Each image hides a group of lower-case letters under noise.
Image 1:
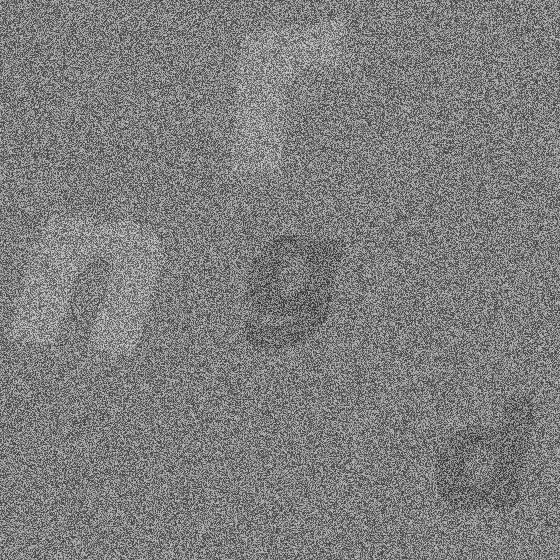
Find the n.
middle left
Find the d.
bottom right
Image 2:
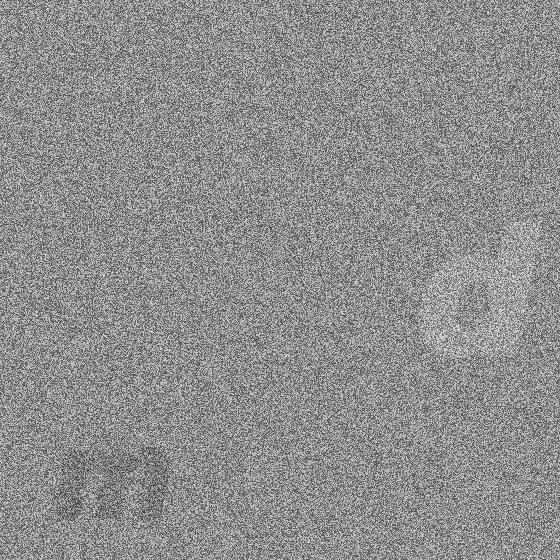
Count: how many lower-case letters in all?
2
